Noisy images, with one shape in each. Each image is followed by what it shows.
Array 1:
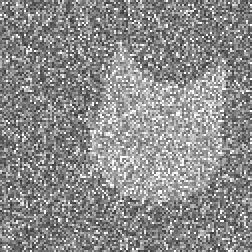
cat's head
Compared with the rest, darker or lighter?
lighter
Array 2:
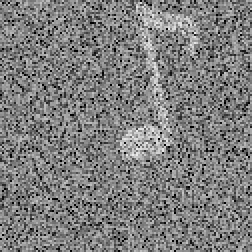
musical note
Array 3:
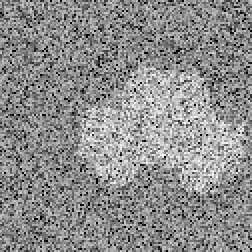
car
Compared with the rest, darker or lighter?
lighter
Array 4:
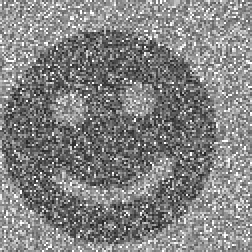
smiling face
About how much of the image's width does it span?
nearly all
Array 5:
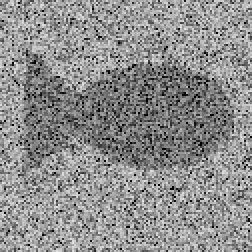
fish
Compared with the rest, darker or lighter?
darker
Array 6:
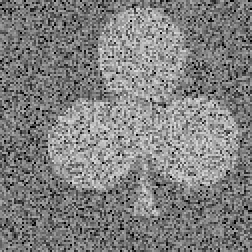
club
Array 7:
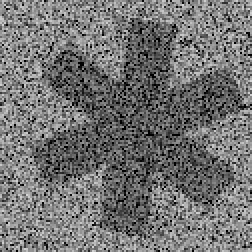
asterisk
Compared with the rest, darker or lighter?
darker
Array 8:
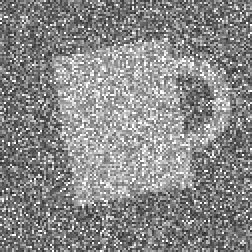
cup
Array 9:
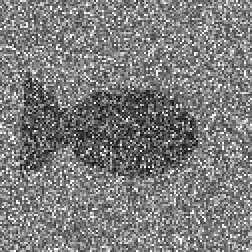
fish
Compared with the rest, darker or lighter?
darker
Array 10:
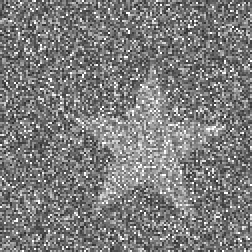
star
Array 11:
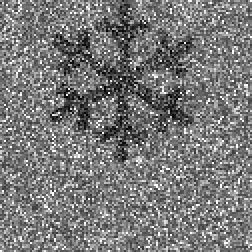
snowflake
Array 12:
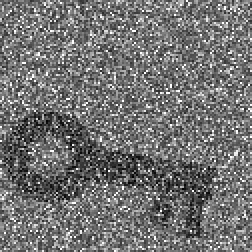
key
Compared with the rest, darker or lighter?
darker
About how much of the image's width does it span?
nearly all
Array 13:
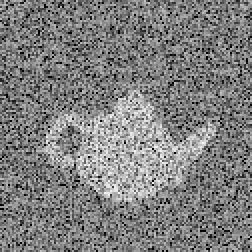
teapot
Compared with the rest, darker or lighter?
lighter
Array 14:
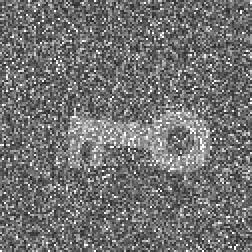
key
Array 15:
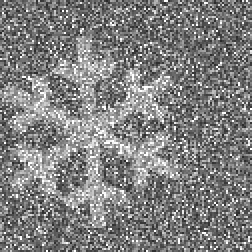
snowflake
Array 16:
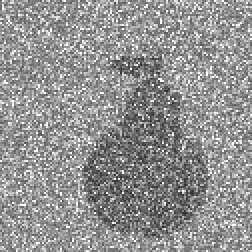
pear
